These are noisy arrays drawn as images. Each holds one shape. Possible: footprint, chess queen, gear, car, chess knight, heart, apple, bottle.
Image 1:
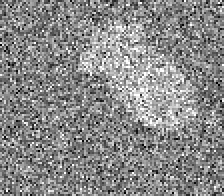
footprint
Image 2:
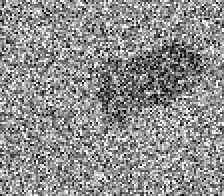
footprint
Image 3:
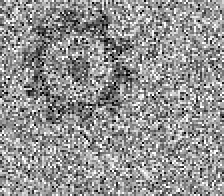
gear
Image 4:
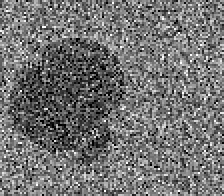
apple
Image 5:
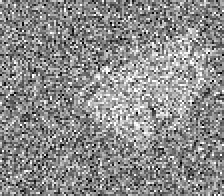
chess knight
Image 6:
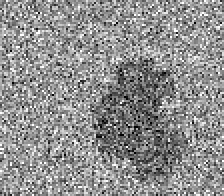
car
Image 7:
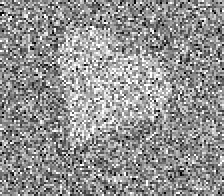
heart
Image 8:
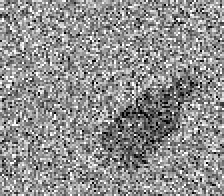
bottle
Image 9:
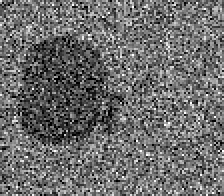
apple
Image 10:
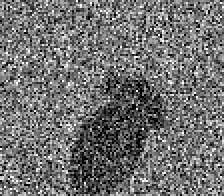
footprint
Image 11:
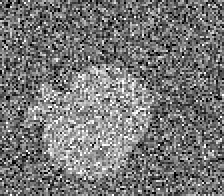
apple
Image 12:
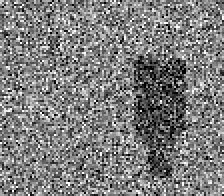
bottle
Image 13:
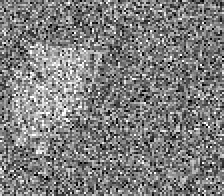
chess knight
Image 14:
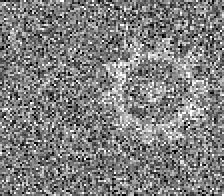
gear
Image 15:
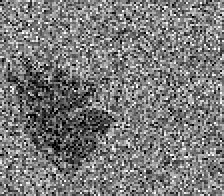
chess knight
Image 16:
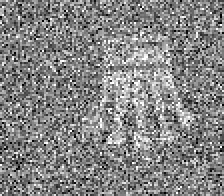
chess queen
